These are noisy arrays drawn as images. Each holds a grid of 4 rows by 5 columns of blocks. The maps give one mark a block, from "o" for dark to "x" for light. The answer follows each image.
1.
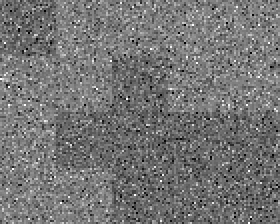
oxxxx
xxoxx
xoooo
xxooo
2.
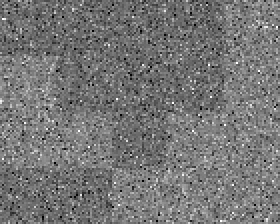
oooox
xooox
xxoxx
ooxxx
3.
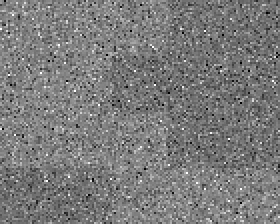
xxxoo
xxooo
xxxoo
ooxxx
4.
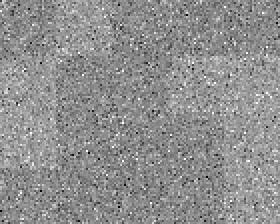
oxooo
xooxx
xooox
oooox
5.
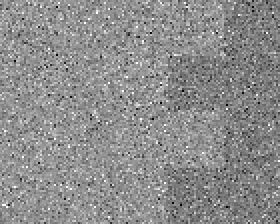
xxxxo
xxxoo
xxxxo
xxxoo
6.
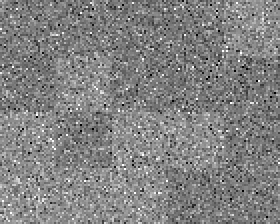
oooox
oxooo
xoxxo
xxxoo
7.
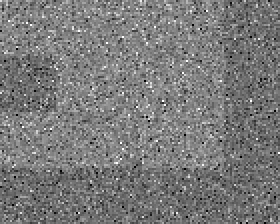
xxxxo
oxxxo
xxxxo
ooooo
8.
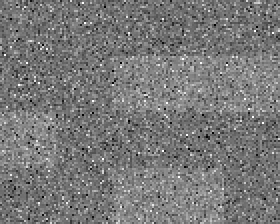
ooooo
ooxxx
xoooo
ooxxo
